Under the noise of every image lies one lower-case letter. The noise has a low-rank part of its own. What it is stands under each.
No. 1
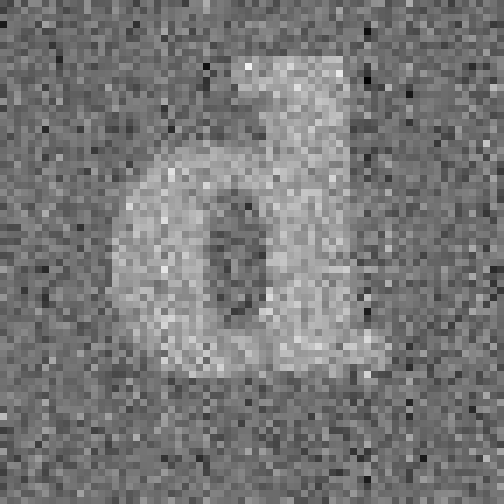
d
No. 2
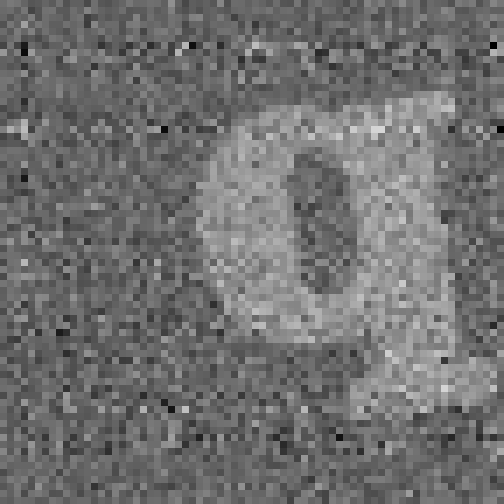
q
